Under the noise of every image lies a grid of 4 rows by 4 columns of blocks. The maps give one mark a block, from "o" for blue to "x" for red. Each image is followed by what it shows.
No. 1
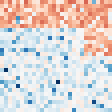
x x x x
o o o x
o o o o
o o o o
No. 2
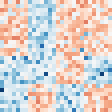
x o x x
x o x x
o o x o
o x o x
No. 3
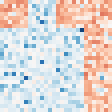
x o x x
o o o x
o o o x
o o o x
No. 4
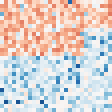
x x x x
x x x o
o o o o
o o o o
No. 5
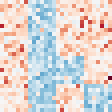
x o x x
x o x x
x o o x
x o x o
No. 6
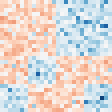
x x o o
x x o o
x o x x
o x x o
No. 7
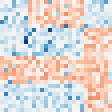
o x x o
o o o x
x x x x
o o o x
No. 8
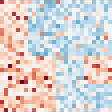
x o o o
x o o o
x x o x
x x o o
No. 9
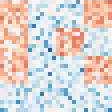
x o o x
x o x o
x o o x
o o o o
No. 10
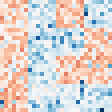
x o x o
x o o x
x o x x
x o o o
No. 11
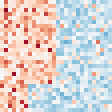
x x o o
x x o o
x x o o
x o o o
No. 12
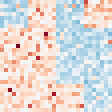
o x o x
x x o o
x x o o
x x x o
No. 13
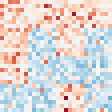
x x x x
x o x o
x o o o
o o x o
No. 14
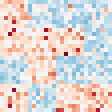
x o o o
x x x o
o x o o
x o x x
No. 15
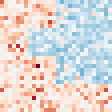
x x o o
x o o o
x x o o
x x x x
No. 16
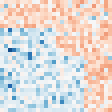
x x x x
o o x x
o o o x
o o o x
